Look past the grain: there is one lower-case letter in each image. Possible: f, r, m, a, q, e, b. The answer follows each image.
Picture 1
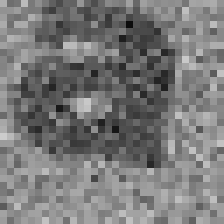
a
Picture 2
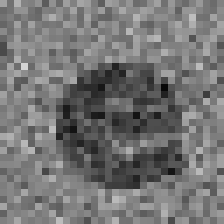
e
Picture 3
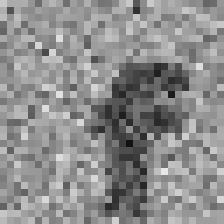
f
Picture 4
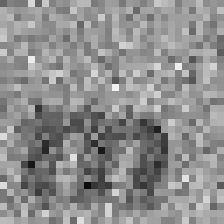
m
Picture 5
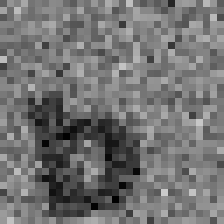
b
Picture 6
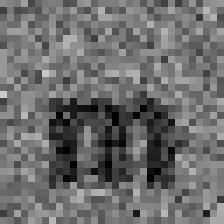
m
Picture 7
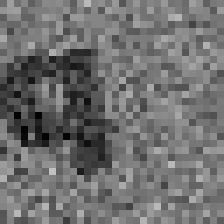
q
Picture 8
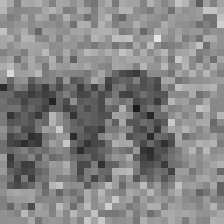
m
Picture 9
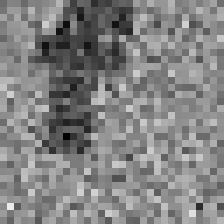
f
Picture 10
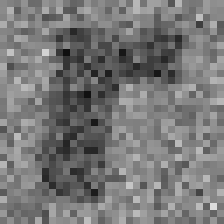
r
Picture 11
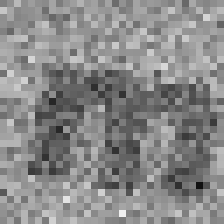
m
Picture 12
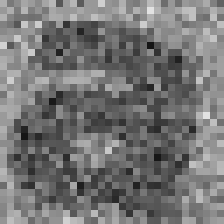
a
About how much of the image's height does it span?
nearly all
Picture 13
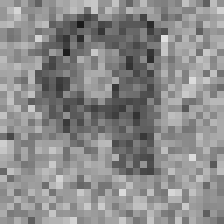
q
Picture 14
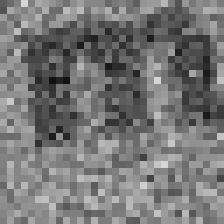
m
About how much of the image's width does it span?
nearly all
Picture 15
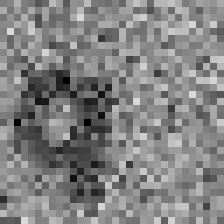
q
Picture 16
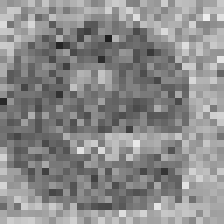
e
